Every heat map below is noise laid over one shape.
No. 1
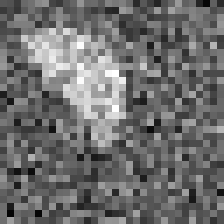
half disc
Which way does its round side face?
up and right
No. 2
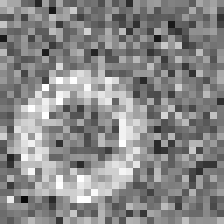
ring
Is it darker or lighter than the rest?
lighter
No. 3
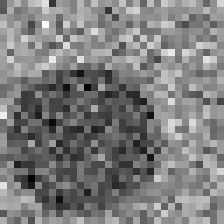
disc
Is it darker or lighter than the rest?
darker
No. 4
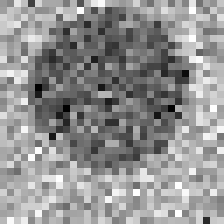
disc
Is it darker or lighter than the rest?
darker
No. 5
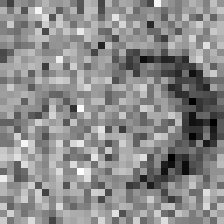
crescent
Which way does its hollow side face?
left
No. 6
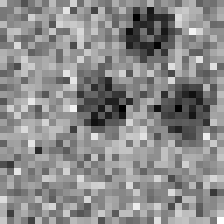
three dots
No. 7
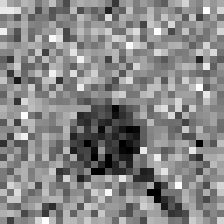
lollipop
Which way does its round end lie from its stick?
up and left
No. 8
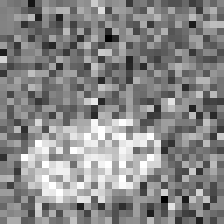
ellipse
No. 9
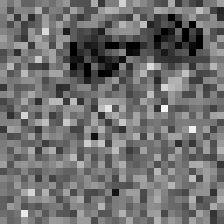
dumbbell
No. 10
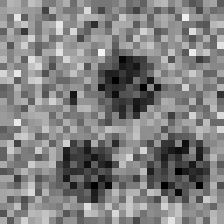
three dots
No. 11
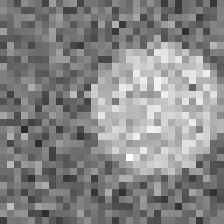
disc
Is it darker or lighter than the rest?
lighter
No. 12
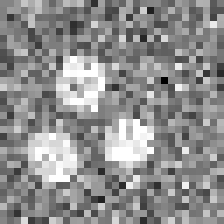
three dots
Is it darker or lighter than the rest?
lighter
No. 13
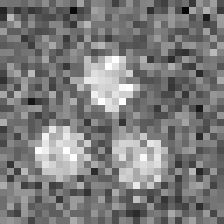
three dots
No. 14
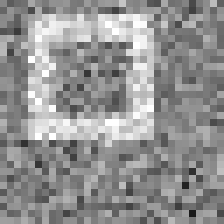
square frame
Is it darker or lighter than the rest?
lighter
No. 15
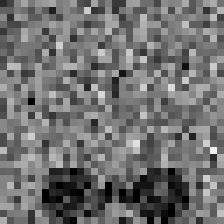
dumbbell
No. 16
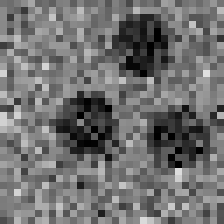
three dots
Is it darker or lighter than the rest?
darker
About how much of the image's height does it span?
two thirds
